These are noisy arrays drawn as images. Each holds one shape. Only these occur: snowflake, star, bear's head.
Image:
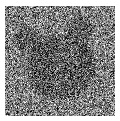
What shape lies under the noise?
bear's head
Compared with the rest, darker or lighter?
darker
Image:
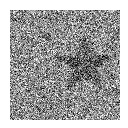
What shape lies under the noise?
star
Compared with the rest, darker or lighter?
darker
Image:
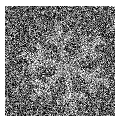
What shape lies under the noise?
snowflake
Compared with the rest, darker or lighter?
lighter
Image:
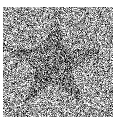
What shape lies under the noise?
star
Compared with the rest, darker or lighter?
darker
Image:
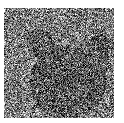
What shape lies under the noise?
bear's head
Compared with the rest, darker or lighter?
darker
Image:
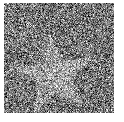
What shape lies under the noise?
star
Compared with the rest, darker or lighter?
lighter
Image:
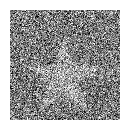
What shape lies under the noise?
star
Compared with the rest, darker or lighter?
lighter
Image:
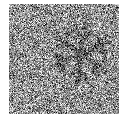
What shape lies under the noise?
snowflake
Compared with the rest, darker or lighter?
darker
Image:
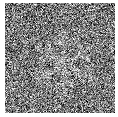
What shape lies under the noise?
snowflake
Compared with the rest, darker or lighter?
lighter
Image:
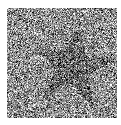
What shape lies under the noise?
star
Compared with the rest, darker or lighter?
darker
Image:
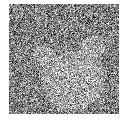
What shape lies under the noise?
bear's head
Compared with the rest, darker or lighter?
lighter
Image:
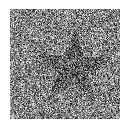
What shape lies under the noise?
star
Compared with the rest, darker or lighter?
darker
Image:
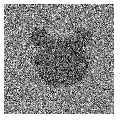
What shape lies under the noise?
bear's head
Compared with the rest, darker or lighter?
darker
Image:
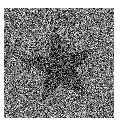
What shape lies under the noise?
star
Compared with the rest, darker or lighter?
darker
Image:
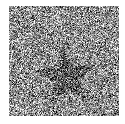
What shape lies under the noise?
star
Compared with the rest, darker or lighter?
darker
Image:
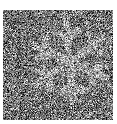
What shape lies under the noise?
snowflake
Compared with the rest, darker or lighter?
lighter
